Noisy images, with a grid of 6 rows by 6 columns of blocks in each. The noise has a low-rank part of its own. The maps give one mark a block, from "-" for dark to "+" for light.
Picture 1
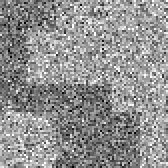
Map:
- - + + + +
- + + + + +
- + + + + +
- - - - + +
+ + - - - +
+ + - - - +
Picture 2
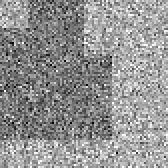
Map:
+ - - + + +
- - - + + +
- - - - + +
- - - - + +
- - - - + +
+ + + + + +
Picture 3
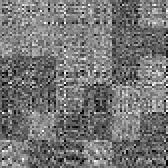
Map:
+ + + + - +
+ + + + - -
- - + + - +
- - + - + +
- + - - + -
+ - - + - -
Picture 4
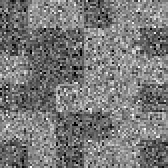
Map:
- + + - + +
- - - + + -
+ - - + + +
- - + + + -
+ + - - + +
- + - + + -
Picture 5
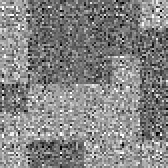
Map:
+ - - - - +
+ - - - - -
+ - - - + -
- + + + + -
+ + + + + -
+ - - + + +
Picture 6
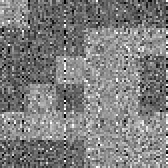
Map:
+ - - - - -
- - - + + +
- - + + + -
- + - + + -
+ + + + + +
- - - + + +
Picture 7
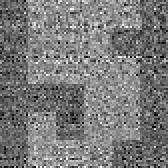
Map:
- + + + + -
- + + + - -
- + + + + -
- - - + + -
- + - + + -
- + + + - -
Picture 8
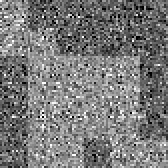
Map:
+ - - - - -
+ + - - - -
- + + + + -
- + + + + -
- + + + + -
- + + - + +
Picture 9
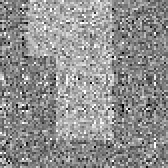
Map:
- + + + - -
- + + + - -
- - + + - -
- - + + - -
- - + + - -
- - - - - -
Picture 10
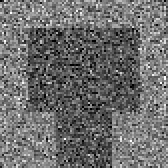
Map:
+ + + + + +
+ - - - - +
+ - - - - +
+ - - - - +
+ + - - + +
+ + - - + +
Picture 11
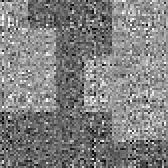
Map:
+ - - - + +
+ + - - + +
+ + - + + +
+ + - + + +
- - - - + +
- - - - - -
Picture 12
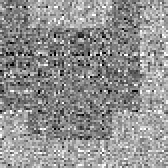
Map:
- + + + - +
- - - - - +
- - - - - +
- - - - - +
+ - - - + +
+ + + + + +
